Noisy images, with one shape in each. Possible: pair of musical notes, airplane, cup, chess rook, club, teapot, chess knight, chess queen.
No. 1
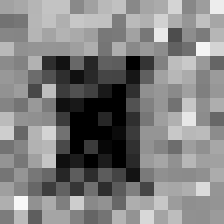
chess rook
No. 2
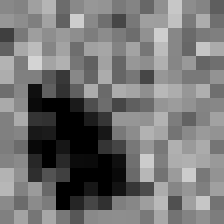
chess knight
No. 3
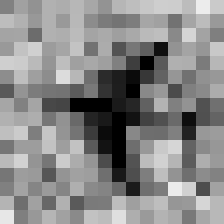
airplane
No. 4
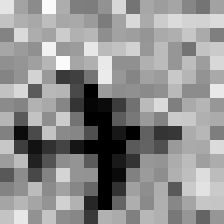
airplane
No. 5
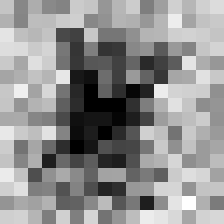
chess rook
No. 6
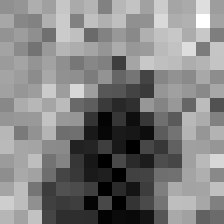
chess knight
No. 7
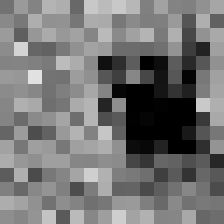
chess rook
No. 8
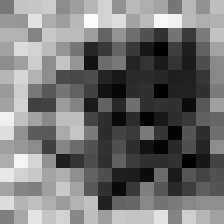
cup
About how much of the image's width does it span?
nearly all
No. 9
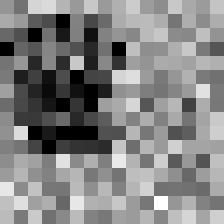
chess queen
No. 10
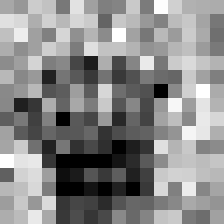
chess queen
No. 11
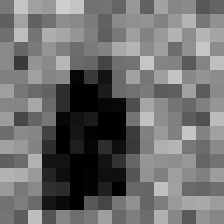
chess knight
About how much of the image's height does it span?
two thirds
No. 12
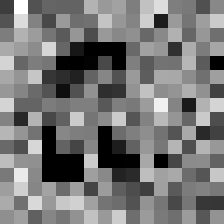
pair of musical notes
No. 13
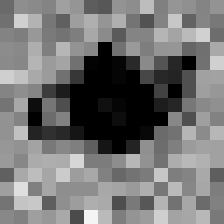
teapot
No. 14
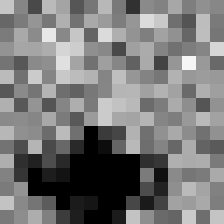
teapot
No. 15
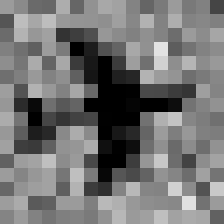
airplane
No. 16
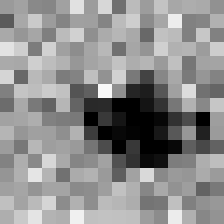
teapot
